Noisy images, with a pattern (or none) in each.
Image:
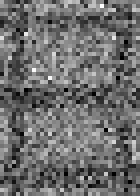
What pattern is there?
bands of rows crossing bands of columns
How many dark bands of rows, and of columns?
3 and 2
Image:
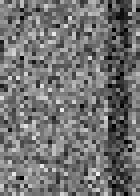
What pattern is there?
one band of columns
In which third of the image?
right
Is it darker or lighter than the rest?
darker
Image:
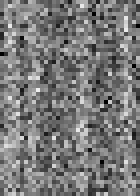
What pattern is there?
bands of columns
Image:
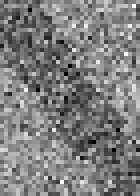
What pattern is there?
a diagonal band
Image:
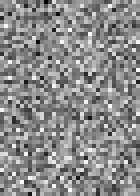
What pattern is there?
only noise
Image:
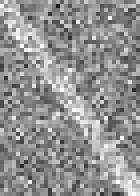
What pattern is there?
a diagonal band
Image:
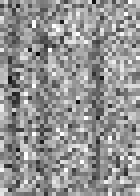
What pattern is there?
bands of columns
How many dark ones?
3
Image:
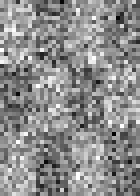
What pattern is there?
a checkerboard
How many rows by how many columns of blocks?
3 by 4
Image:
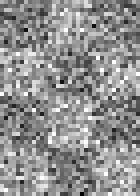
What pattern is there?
a checkerboard
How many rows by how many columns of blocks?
4 by 3
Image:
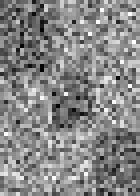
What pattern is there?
blocks along the diagonal
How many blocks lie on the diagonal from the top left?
3
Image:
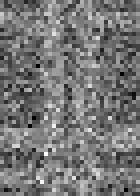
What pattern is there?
bands of rows crossing bands of columns
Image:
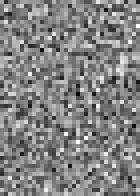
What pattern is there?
only noise
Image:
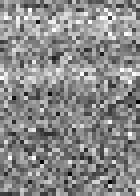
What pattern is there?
bands of rows
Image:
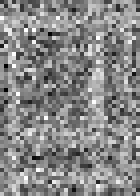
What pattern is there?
bands of rows crossing bands of columns
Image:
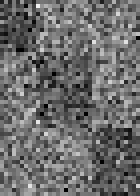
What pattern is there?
blocks along the diagonal
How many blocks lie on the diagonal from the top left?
3
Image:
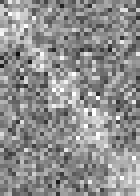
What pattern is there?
blocks along the diagonal
